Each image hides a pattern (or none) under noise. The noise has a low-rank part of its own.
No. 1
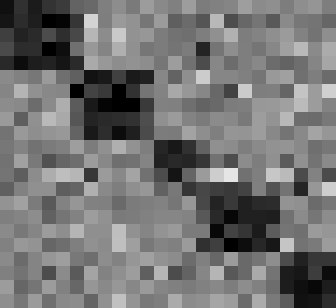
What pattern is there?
blocks along the diagonal
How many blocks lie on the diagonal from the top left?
5
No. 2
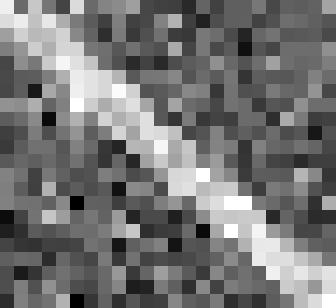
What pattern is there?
a diagonal band
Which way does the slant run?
top left to bottom right
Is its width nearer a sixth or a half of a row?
a sixth
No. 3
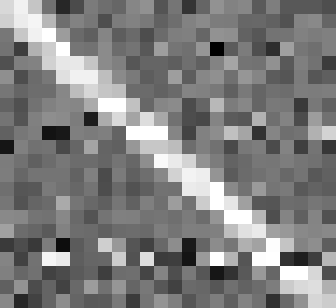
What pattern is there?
a diagonal band
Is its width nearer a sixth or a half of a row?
a sixth
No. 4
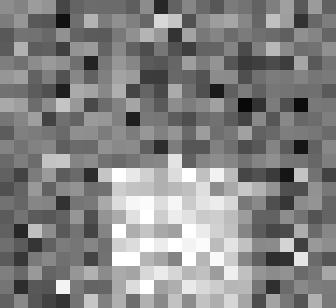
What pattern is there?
one block
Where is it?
bottom middle
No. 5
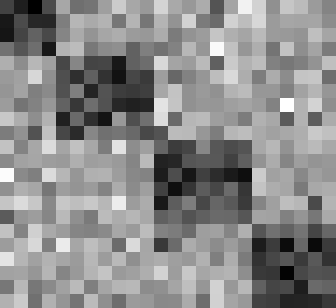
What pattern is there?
blocks along the diagonal
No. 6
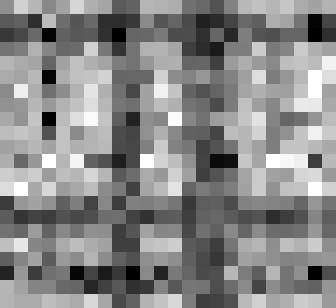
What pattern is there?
bands of rows crossing bands of columns
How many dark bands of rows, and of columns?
3 and 2
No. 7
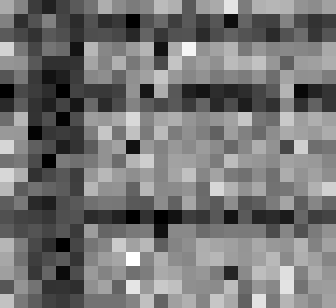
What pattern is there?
bands of rows crossing bands of columns
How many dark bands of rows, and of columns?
3 and 1
